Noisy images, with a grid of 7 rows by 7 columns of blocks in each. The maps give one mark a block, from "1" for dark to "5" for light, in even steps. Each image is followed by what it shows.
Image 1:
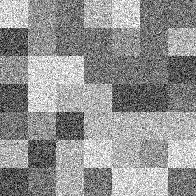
5324522
1322324
3552221
1544112
2314444
4145435
1242552
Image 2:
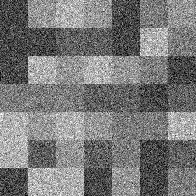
1454134
1122153
1545431
3332212
5454335
5242312
1551413
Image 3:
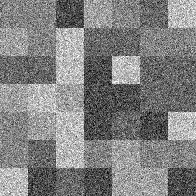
3314325
4352233
2251522
4541122
3451215
3253433
5121441
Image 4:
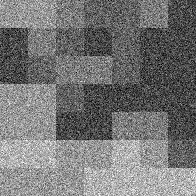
4432231
1321211
1233211
4421111
4411331
5544542
4445555
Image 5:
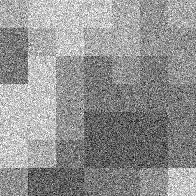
4555434
2454433
2532323
5532222
5531112
5421112
3112235
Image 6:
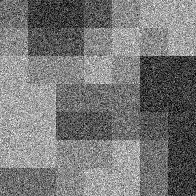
3112455
4224545
5445411
5533311
5522321
5544531
3345531
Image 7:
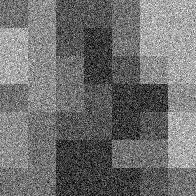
3422355
5421355
5431245
3432114
4322125
4311335
3311123
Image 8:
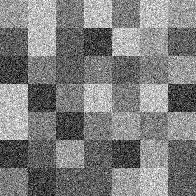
4535354
2521542
1323234
5135351
5313434
1242142
3122452
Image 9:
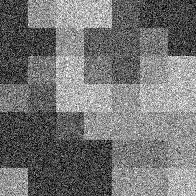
1455211
1142231
1353245
3255455
1124444
1111334
4111445
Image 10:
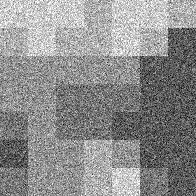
5554554
4544541
3333311
3322211
2322111
1334311
2334521
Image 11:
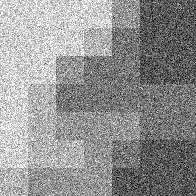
5555311
5554211
5532211
5422222
5433322
5443211
4333111
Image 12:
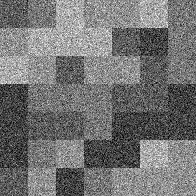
2354453
4555213
5424423
1333221
1223111
1341154
2413444
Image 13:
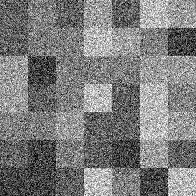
2324254
2335431
4133344
4235253
3342254
2132142
1125315
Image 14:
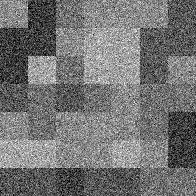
4134442
1145522
1535524
2323433
4344431
5544541
2212233
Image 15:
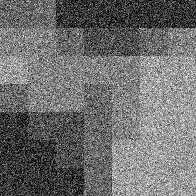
3311111
4432234
5444455
3443455
1223455
1123555
1113555
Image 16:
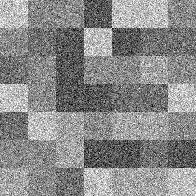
5331553
3215122
2313343
5311225
2543443
3341121
4325445
